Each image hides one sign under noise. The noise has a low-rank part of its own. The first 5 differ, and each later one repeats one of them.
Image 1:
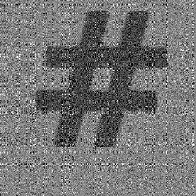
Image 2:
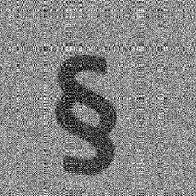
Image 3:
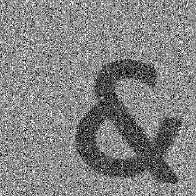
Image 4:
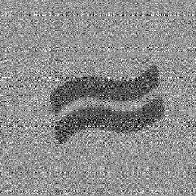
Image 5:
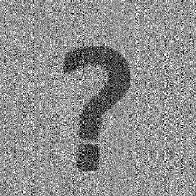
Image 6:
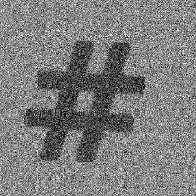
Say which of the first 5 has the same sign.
1
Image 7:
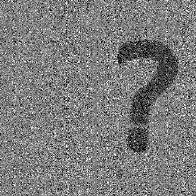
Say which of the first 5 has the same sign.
5
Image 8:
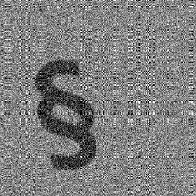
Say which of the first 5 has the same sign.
2
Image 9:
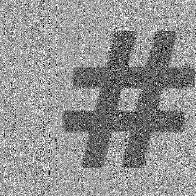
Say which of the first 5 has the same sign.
1
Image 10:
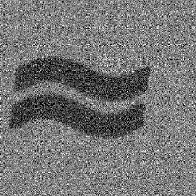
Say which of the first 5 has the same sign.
4
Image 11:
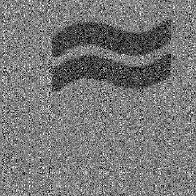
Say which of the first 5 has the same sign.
4
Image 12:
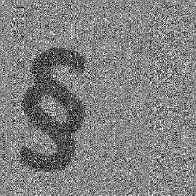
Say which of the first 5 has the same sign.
2
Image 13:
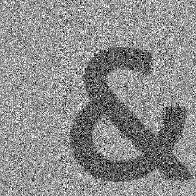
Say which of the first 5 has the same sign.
3
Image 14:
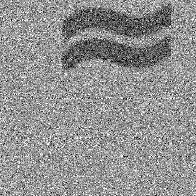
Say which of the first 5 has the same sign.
4
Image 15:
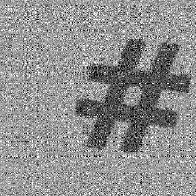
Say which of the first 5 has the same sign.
1
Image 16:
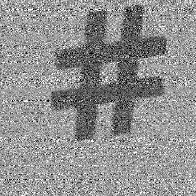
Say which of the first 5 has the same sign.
1
